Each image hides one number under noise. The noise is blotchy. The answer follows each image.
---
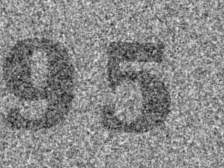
95
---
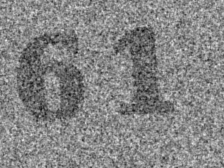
61
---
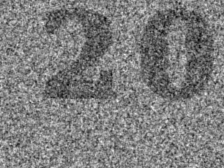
20
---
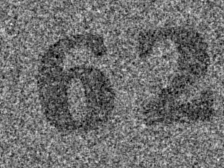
62
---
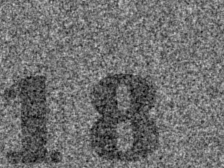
18
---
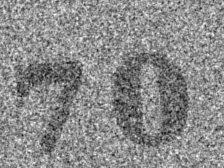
70
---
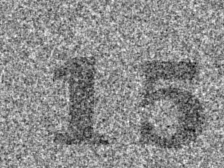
15
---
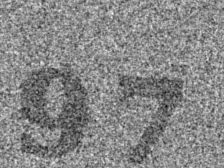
97
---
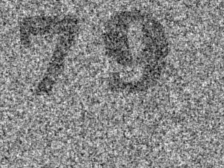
79
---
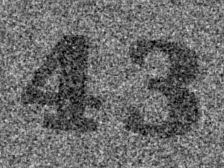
43
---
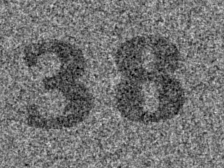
38
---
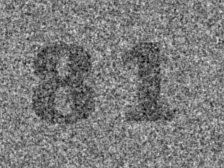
81
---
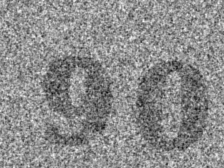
90
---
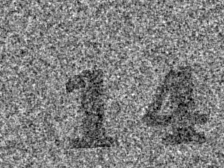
14
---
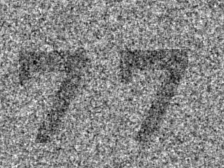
77
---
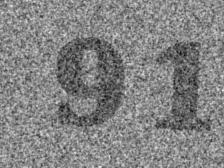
91
